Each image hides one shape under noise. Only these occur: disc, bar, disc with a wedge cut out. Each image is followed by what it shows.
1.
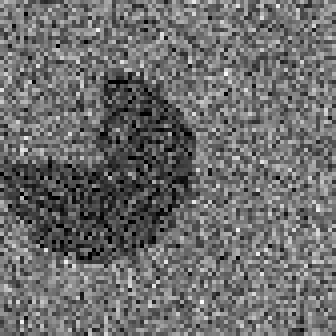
disc with a wedge cut out
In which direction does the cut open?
up and left
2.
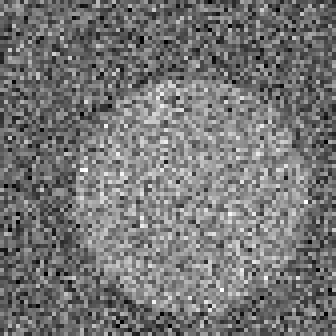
disc
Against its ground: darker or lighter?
lighter
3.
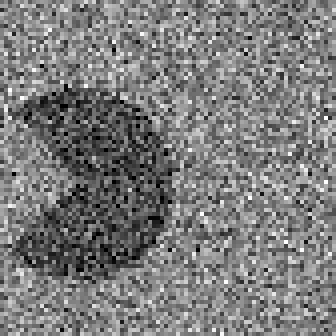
disc with a wedge cut out
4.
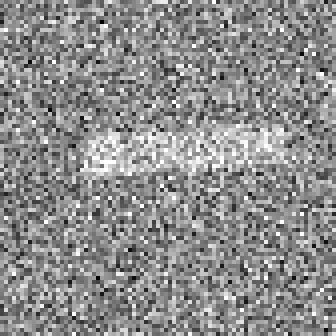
bar
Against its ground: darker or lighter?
lighter
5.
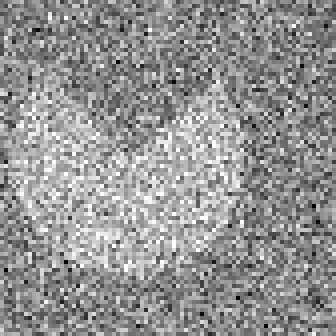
disc with a wedge cut out
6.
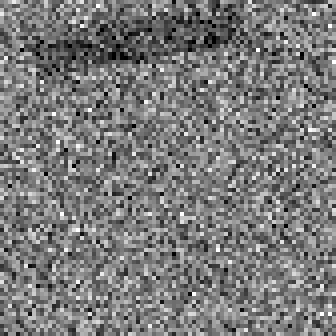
bar
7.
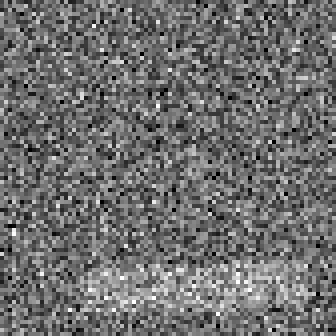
bar
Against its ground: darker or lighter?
lighter
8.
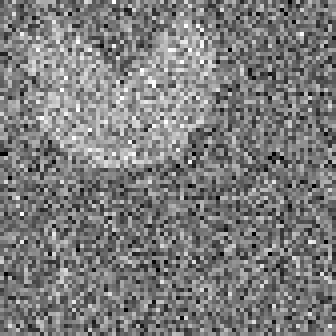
disc with a wedge cut out
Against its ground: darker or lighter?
lighter
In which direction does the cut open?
up
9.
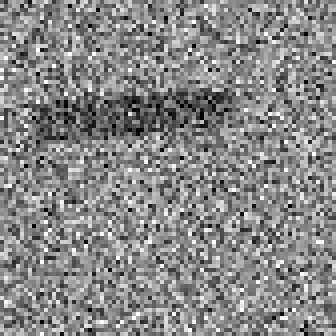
bar
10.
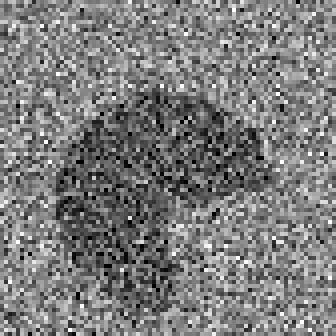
disc with a wedge cut out
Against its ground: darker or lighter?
darker
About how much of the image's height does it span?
two thirds
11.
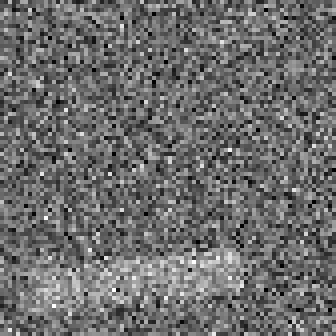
bar
